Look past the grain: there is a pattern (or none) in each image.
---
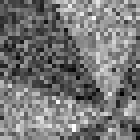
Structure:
spokes from one point
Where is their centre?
bottom right
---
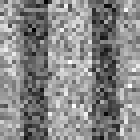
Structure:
vertical stripes
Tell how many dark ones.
2
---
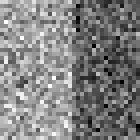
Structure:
a sharp edge
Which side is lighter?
left
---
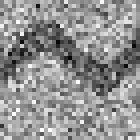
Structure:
a wavy band
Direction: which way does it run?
left to right
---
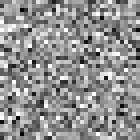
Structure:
only noise
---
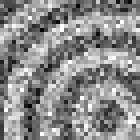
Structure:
rings round one point
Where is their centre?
bottom right
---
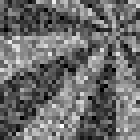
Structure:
spokes from one point
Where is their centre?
top right
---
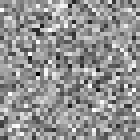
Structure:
only noise
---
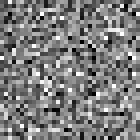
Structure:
only noise
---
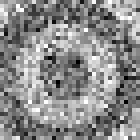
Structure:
rings round one point
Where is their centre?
centre
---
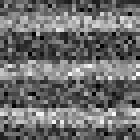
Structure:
horizontal stripes
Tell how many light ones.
3
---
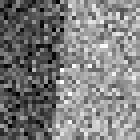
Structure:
a sharp edge
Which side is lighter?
right
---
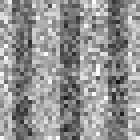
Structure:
vertical stripes
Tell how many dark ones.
3
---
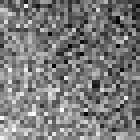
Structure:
a smooth slope
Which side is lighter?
bottom left
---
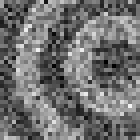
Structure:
rings round one point
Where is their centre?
middle right
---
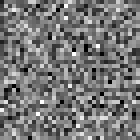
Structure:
only noise
